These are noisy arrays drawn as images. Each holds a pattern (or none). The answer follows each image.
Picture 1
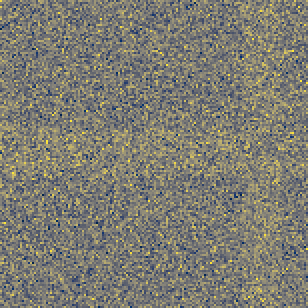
bands of rows crossing bands of columns
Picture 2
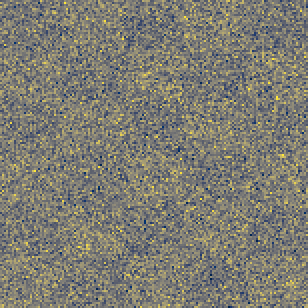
a checkerboard
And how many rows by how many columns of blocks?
6 by 5
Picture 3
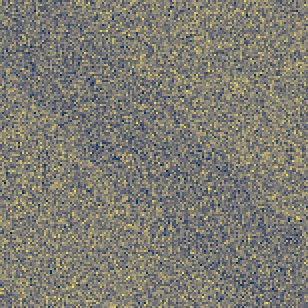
a diagonal band
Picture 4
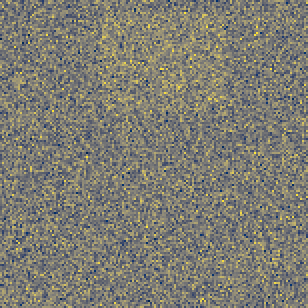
one block
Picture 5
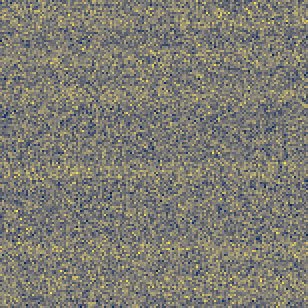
bands of rows
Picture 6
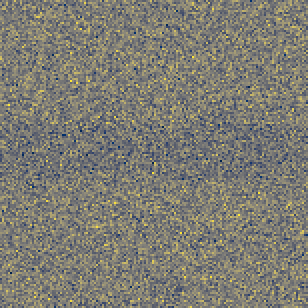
one band of rows
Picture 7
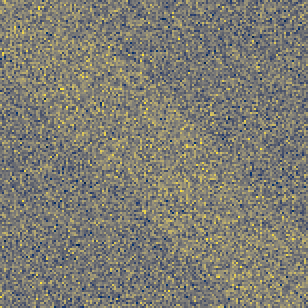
a diagonal band
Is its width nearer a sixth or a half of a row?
a half
